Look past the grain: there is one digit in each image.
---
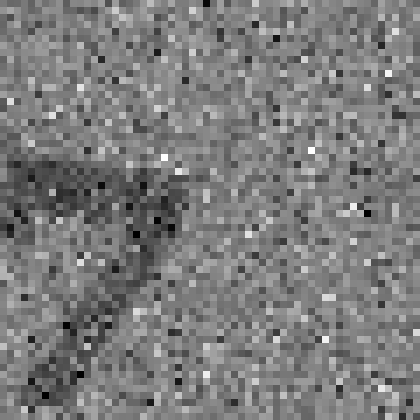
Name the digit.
7
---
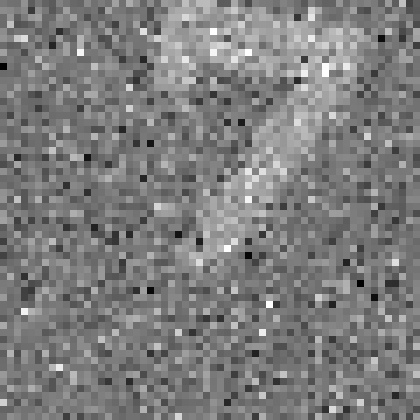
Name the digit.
7
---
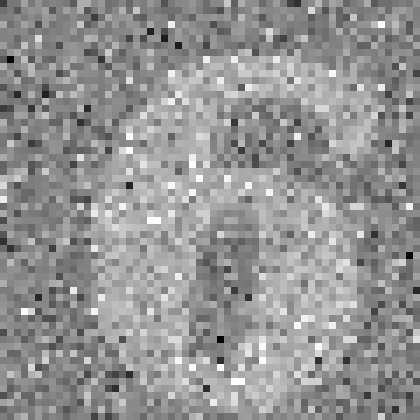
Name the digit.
6
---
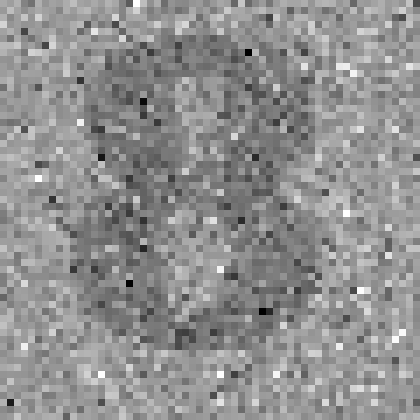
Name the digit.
8
